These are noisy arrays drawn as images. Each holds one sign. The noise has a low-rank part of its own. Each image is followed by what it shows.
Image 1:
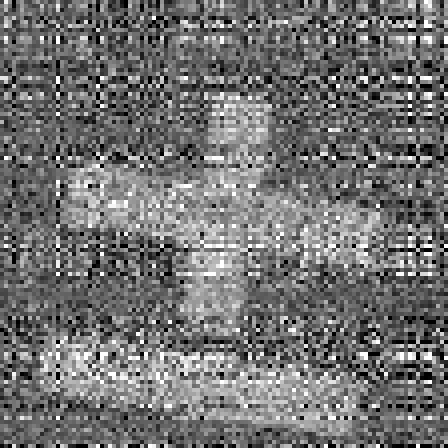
light plus-minus sign
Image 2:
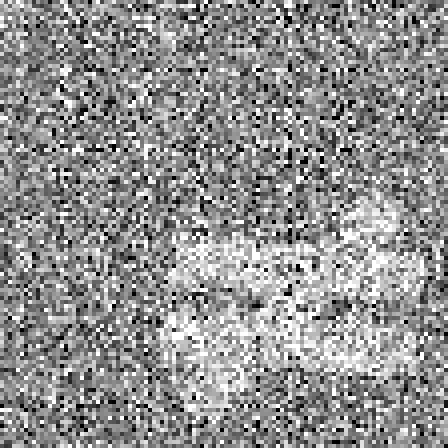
light not-equal sign
